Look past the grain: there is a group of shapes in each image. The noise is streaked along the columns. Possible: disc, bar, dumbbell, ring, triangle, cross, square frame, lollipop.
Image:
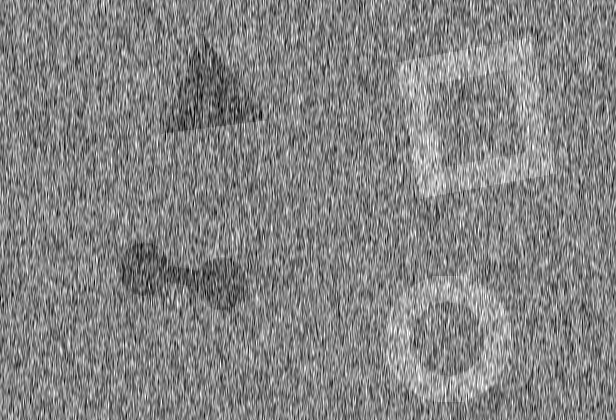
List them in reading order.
top left: dark triangle; top right: light square frame; bottom left: dark dumbbell; bottom right: light ring
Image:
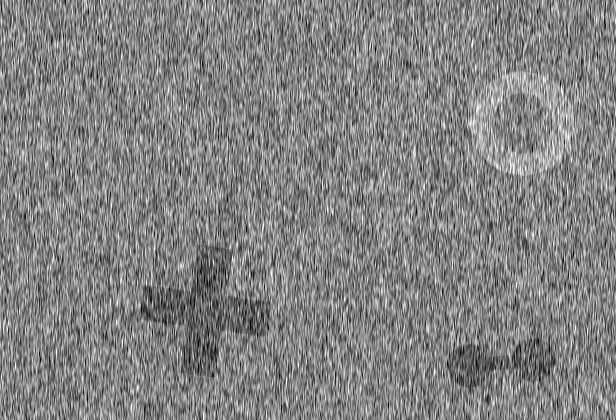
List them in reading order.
top right: light ring; bottom left: dark cross; bottom right: dark dumbbell
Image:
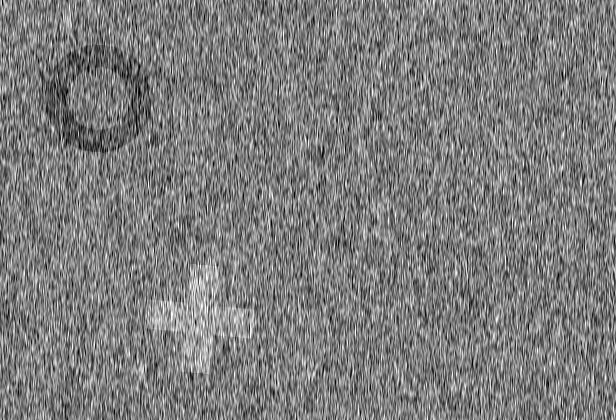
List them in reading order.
top left: dark ring; bottom left: light cross
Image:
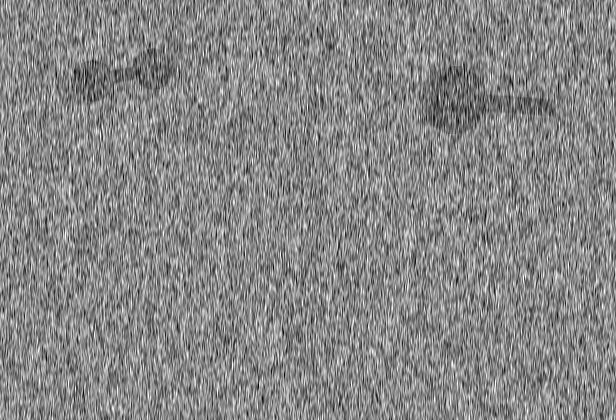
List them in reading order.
top left: dark dumbbell; top right: dark lollipop
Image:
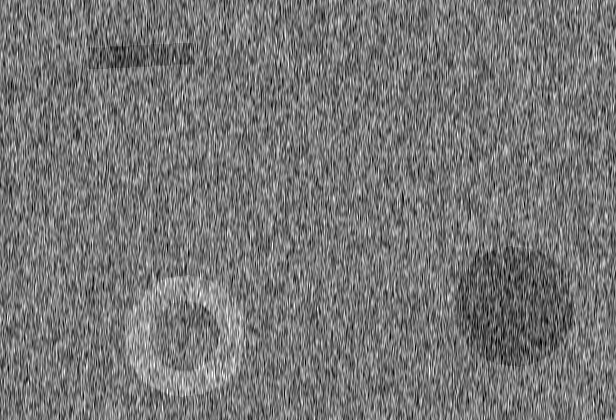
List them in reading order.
top left: dark bar; bottom left: light ring; bottom right: dark disc
